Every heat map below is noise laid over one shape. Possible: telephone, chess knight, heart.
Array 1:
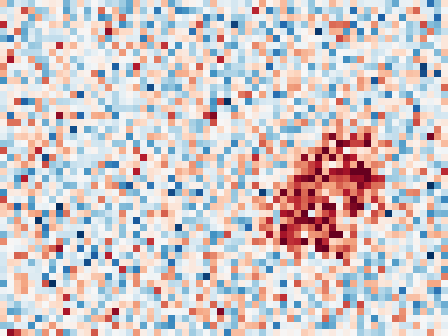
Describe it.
red chess knight
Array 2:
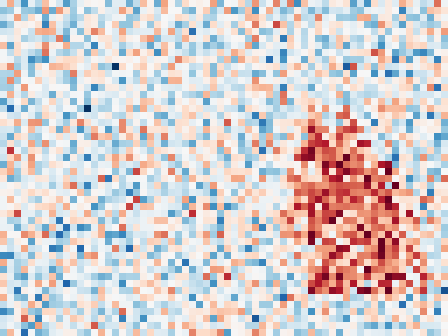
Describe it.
red chess knight
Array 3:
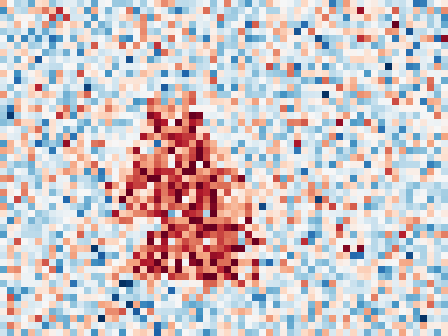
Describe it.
red chess knight
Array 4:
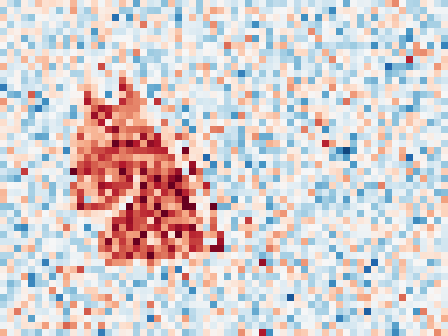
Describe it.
red chess knight
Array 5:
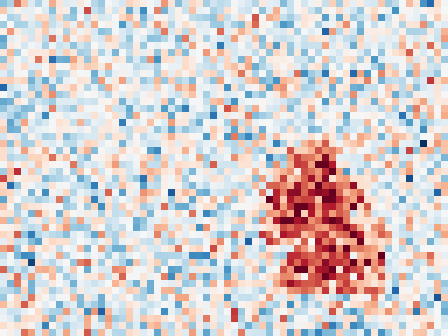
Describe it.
red chess knight
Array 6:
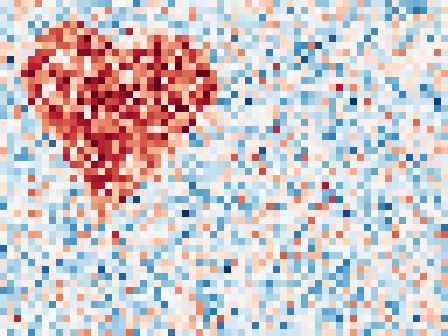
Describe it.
red heart
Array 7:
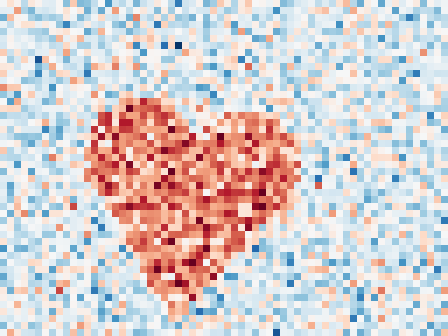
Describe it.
red heart
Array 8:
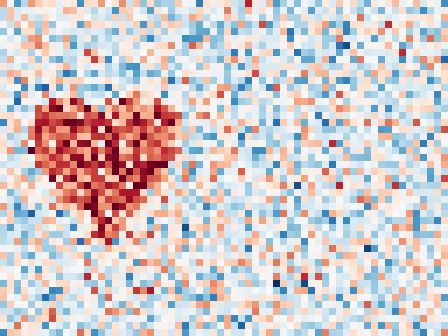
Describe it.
red heart
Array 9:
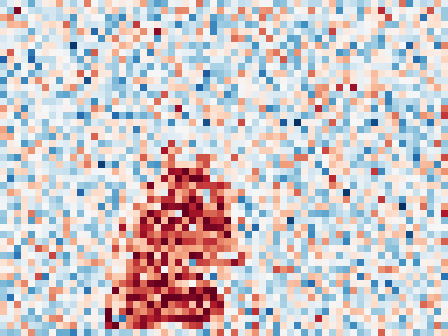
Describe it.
red chess knight
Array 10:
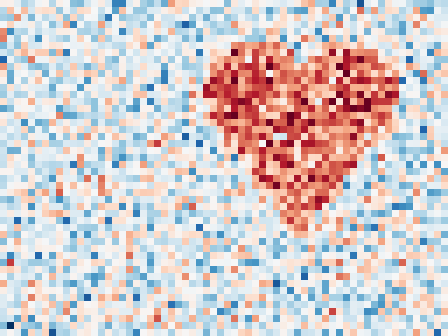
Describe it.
red heart
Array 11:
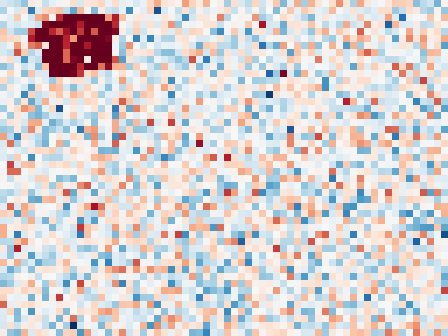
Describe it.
red telephone, top left
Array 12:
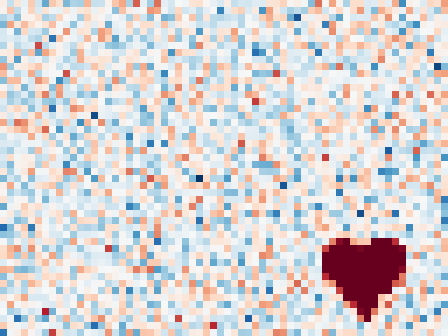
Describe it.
red heart, bottom right
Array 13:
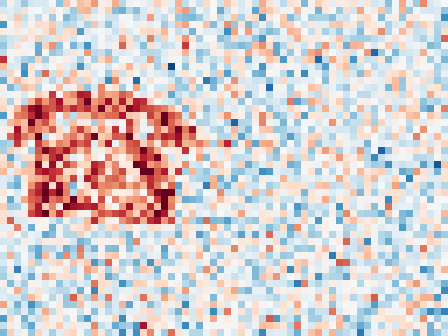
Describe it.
red telephone, middle left
